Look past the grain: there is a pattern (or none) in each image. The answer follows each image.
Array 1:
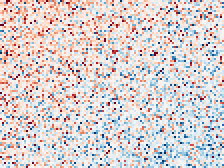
a smooth slope
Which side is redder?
top left
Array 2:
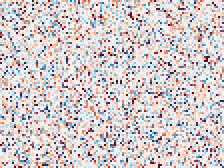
only noise
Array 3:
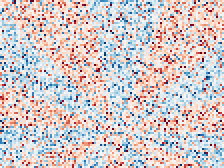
spokes from one point
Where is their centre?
bottom middle
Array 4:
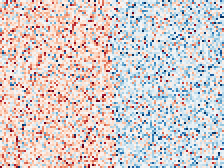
a sharp edge
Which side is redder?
left
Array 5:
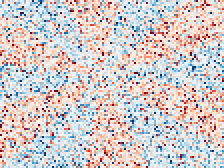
spokes from one point
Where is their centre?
centre
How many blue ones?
6
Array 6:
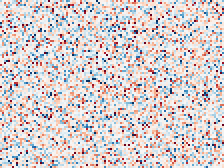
only noise
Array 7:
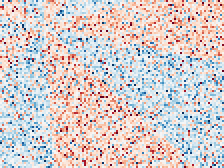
spokes from one point
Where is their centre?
top left
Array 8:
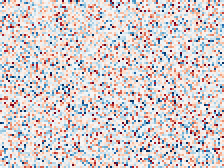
only noise
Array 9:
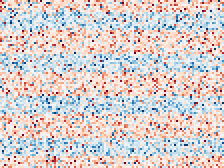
horizontal stripes
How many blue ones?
4
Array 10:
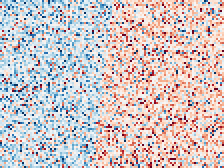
a sharp edge
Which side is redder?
right
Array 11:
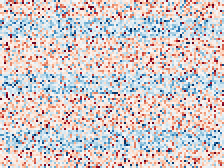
horizontal stripes
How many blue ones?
3
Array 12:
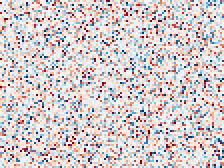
only noise
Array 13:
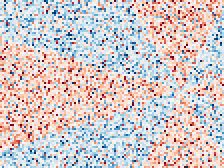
spokes from one point
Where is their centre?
middle right
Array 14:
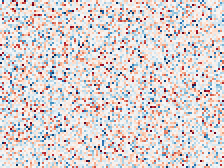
only noise
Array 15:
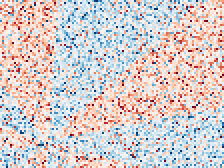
spokes from one point
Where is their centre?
bottom left
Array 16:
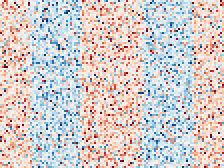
vertical stripes
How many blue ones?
2
